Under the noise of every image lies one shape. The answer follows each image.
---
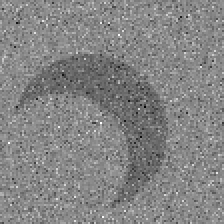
crescent
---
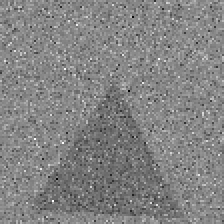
triangle
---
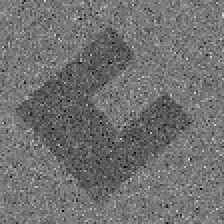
square with a notch
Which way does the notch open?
up and right
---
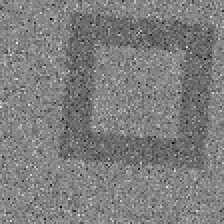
square frame
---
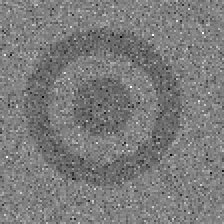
bullseye
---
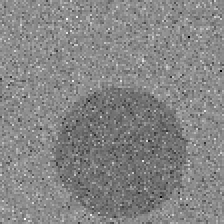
disc
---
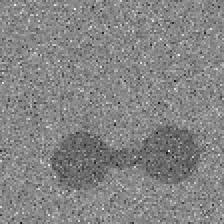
dumbbell
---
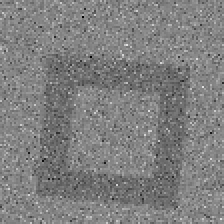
square frame
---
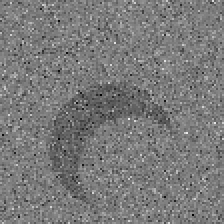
crescent
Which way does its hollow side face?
down and right
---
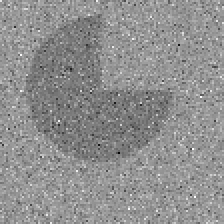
disc with a wedge cut out
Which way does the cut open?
up and right
